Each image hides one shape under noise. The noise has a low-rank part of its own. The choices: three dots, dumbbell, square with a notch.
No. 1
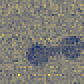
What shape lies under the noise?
dumbbell
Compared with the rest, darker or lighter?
darker
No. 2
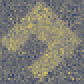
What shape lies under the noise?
square with a notch
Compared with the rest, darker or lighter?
lighter
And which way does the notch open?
down and left
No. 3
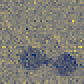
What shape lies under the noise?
dumbbell
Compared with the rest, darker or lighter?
darker
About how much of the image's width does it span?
two thirds
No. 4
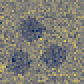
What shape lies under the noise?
three dots
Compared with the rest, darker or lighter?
darker
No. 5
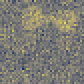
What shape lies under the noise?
dumbbell
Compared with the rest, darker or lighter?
lighter
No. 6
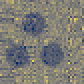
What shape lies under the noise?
three dots
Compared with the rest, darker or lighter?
darker
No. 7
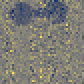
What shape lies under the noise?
dumbbell
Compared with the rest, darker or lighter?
darker
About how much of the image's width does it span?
two thirds
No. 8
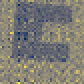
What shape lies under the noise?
square with a notch
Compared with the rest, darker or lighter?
darker
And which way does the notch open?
right
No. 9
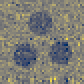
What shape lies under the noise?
three dots
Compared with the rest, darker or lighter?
darker
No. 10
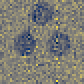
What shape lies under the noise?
three dots
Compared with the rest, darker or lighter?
darker
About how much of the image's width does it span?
two thirds
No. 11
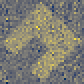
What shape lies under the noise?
square with a notch
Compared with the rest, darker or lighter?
lighter
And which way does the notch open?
down and left
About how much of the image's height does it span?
nearly all
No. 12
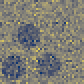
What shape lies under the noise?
three dots
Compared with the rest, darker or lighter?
darker
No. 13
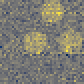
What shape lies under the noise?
three dots
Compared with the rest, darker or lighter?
lighter
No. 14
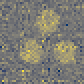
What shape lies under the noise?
three dots
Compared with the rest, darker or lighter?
lighter
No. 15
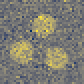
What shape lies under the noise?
three dots
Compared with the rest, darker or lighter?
lighter
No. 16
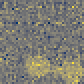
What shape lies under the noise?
dumbbell
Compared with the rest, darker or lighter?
lighter
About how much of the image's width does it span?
two thirds
